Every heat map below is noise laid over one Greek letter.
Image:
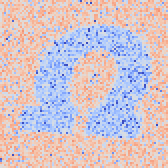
omega
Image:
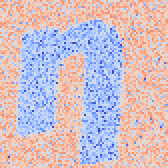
eta
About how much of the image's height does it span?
nearly all
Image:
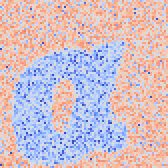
alpha
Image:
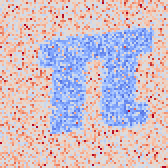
pi
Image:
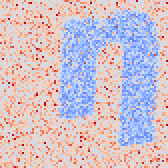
eta
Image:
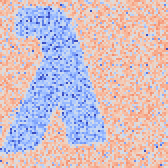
lambda
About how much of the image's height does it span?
nearly all
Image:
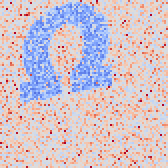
omega
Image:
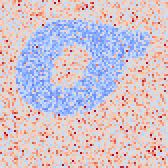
sigma
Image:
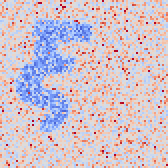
xi
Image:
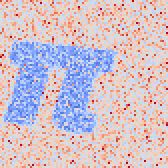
pi
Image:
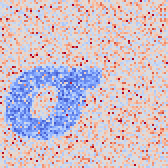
sigma
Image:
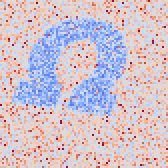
omega
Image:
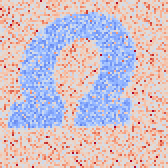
omega
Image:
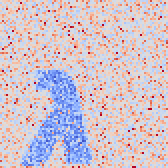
lambda
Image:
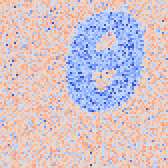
theta
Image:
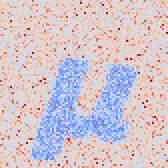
mu
